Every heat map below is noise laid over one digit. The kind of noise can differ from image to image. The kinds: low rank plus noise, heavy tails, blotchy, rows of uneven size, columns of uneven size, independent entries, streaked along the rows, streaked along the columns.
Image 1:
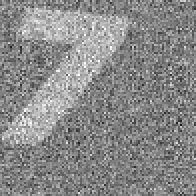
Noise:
low rank plus noise
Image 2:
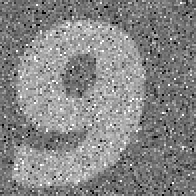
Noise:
heavy tails
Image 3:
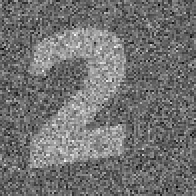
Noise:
independent entries
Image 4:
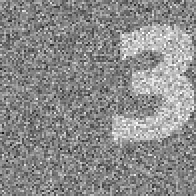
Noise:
independent entries
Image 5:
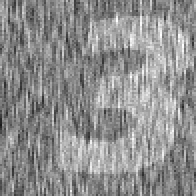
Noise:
streaked along the columns
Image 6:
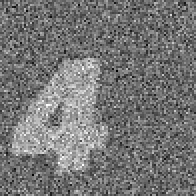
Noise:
independent entries
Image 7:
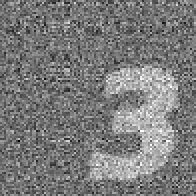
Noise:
low rank plus noise
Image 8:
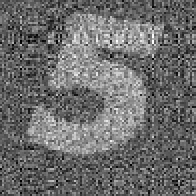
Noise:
low rank plus noise
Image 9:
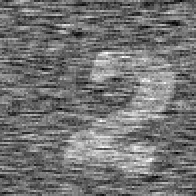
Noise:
streaked along the rows
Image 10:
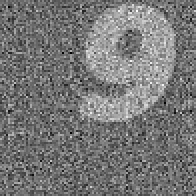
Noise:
low rank plus noise
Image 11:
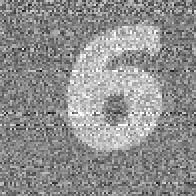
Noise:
rows of uneven size
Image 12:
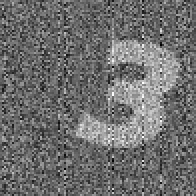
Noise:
columns of uneven size
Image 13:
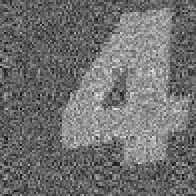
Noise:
low rank plus noise
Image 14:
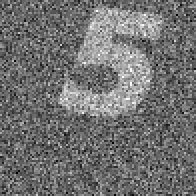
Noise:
independent entries
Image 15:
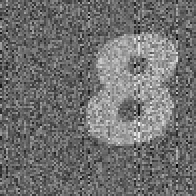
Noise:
columns of uneven size
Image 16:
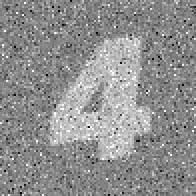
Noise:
heavy tails
